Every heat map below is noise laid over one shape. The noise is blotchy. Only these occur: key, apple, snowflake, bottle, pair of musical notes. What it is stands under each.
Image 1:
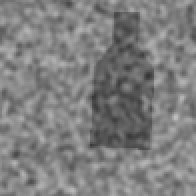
bottle
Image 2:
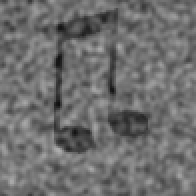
pair of musical notes
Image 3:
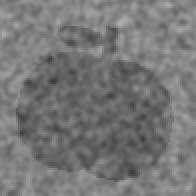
apple
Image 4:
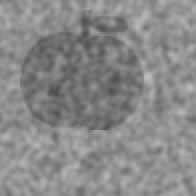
apple
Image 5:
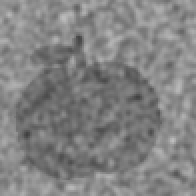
apple
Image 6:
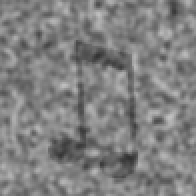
pair of musical notes
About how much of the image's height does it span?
two thirds
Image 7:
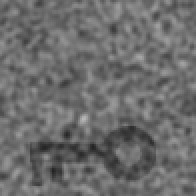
key
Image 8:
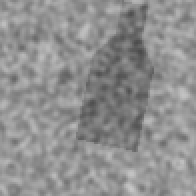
bottle
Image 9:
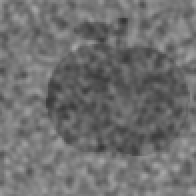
apple
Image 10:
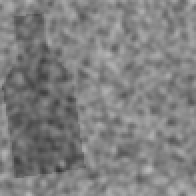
bottle
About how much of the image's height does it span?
nearly all
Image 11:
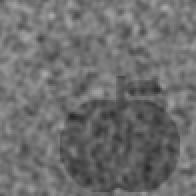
apple
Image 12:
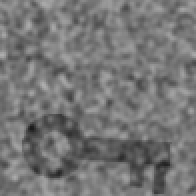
key
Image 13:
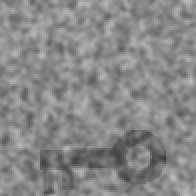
key
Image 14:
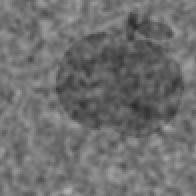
apple
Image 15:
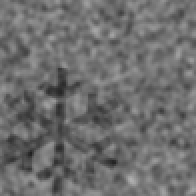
snowflake
